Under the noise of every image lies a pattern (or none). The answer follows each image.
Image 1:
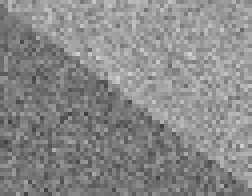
a sharp edge
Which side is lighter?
top right
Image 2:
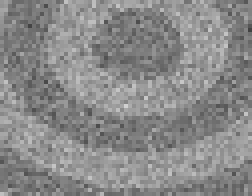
rings round one point
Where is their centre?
top middle
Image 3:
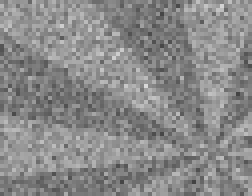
spokes from one point
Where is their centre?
bottom right
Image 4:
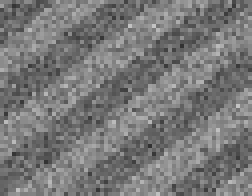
diagonal stripes
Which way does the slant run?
bottom left to top right
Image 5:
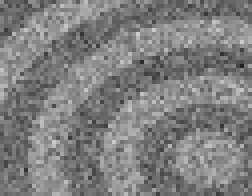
rings round one point
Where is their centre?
bottom right
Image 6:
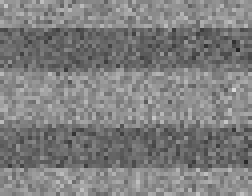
horizontal stripes
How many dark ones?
2
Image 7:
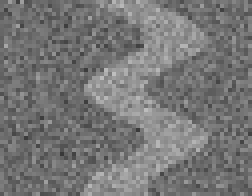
a wavy band
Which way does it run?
top to bottom
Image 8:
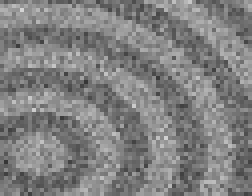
rings round one point
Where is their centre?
bottom left
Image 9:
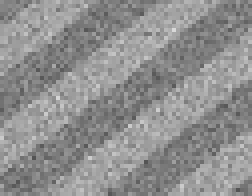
diagonal stripes
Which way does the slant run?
bottom left to top right
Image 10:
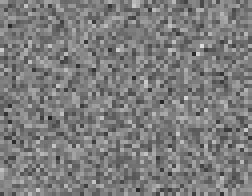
only noise
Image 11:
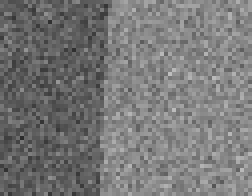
a sharp edge
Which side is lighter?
right
